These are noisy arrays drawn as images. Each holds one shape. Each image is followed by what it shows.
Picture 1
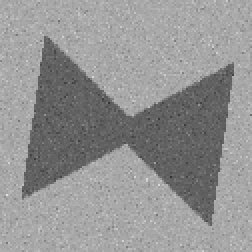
dark bow tie
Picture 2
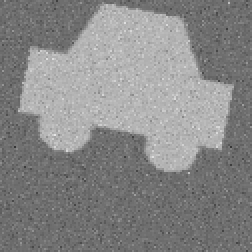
light car
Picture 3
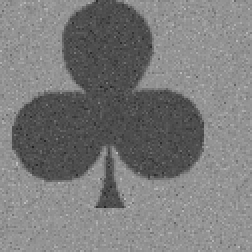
dark club
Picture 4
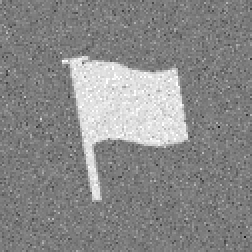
light flag
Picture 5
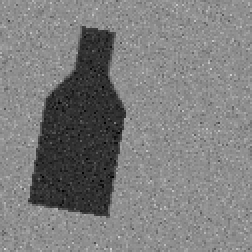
dark bottle
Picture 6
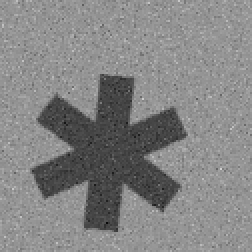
dark asterisk
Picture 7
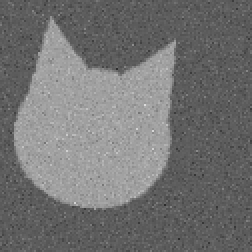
light cat's head
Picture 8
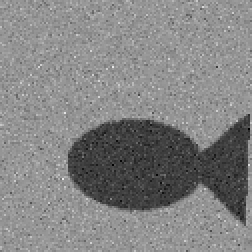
dark fish
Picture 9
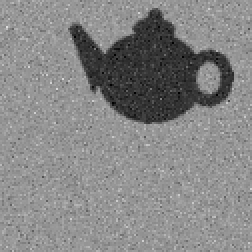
dark teapot
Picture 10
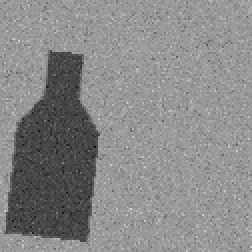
dark bottle
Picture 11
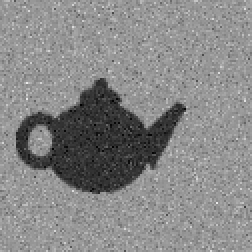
dark teapot
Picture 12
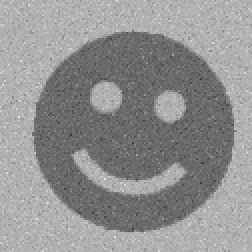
dark smiling face
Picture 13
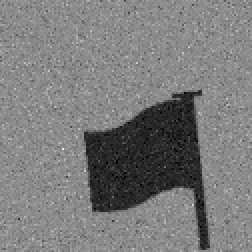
dark flag
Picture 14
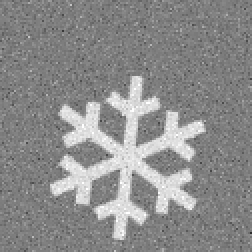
light snowflake
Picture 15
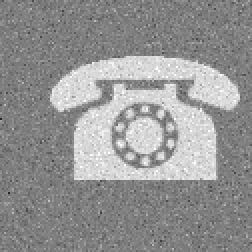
light telephone
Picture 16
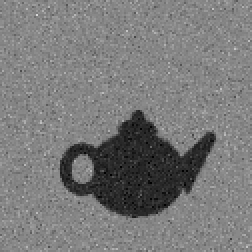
dark teapot
